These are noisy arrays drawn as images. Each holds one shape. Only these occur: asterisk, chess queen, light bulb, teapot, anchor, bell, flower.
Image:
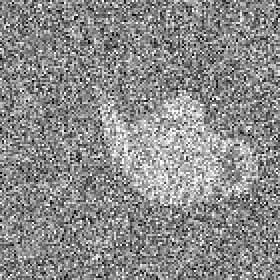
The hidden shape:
teapot
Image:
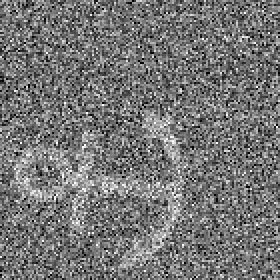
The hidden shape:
anchor
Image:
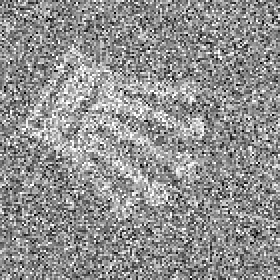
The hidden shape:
chess queen
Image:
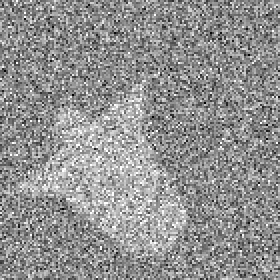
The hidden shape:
bell
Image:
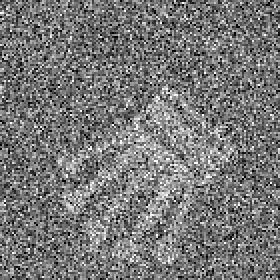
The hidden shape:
chess queen
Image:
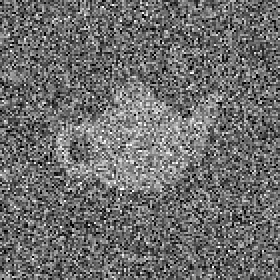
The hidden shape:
teapot
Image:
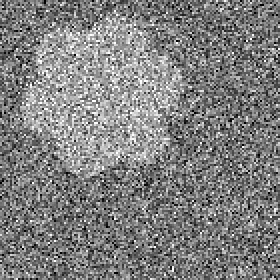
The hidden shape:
flower
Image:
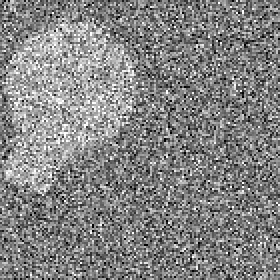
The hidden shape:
light bulb
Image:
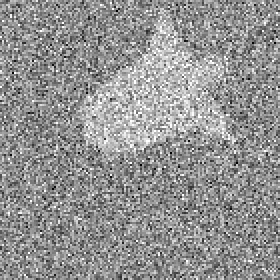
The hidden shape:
bell
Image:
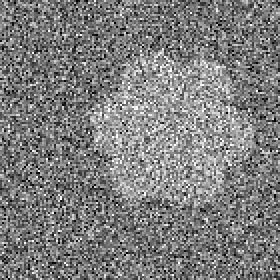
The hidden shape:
flower
